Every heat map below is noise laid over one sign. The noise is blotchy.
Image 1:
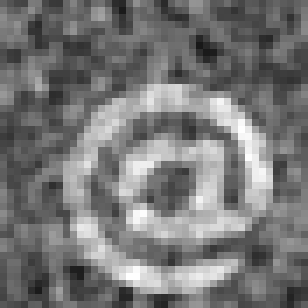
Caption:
light at sign
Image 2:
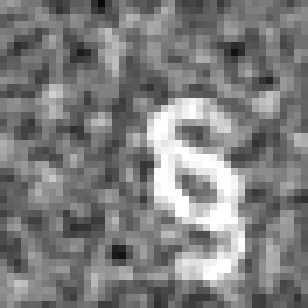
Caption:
light section sign
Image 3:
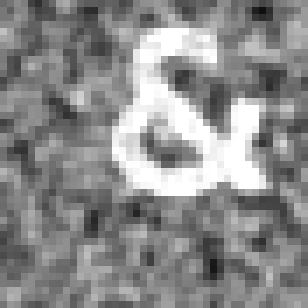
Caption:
light ampersand
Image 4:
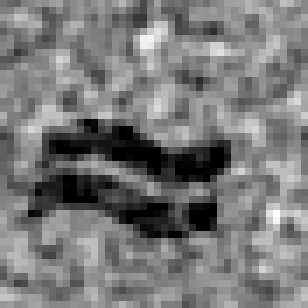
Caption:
dark approximately sign
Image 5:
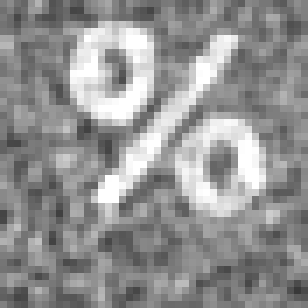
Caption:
light percent sign
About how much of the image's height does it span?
two thirds
